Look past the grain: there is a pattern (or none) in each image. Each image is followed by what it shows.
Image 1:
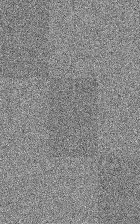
blocks along the diagonal
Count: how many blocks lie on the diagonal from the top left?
3
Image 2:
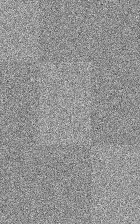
blocks along the diagonal
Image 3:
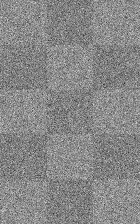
a checkerboard
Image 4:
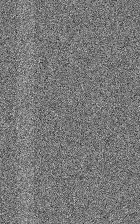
one band of columns
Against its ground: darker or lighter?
lighter
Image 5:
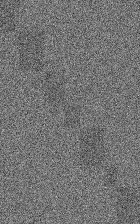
blocks along the diagonal
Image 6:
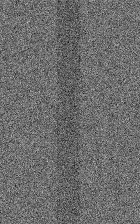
one band of columns
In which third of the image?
middle
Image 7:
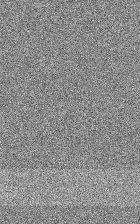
one band of rows
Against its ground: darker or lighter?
lighter
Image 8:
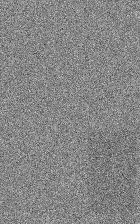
one block
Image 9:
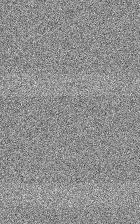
bands of rows
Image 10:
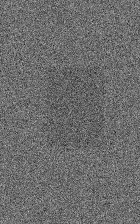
one block
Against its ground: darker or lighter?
darker
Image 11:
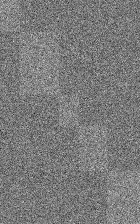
blocks along the diagonal
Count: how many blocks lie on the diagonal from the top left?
5
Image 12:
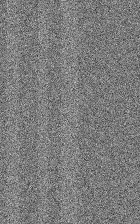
bands of columns
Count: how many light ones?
3
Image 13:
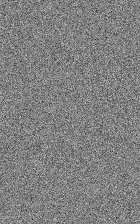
only noise
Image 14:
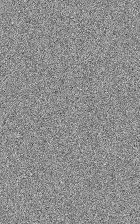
only noise
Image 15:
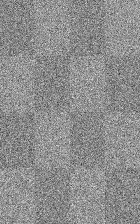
a checkerboard
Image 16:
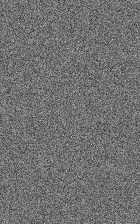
only noise
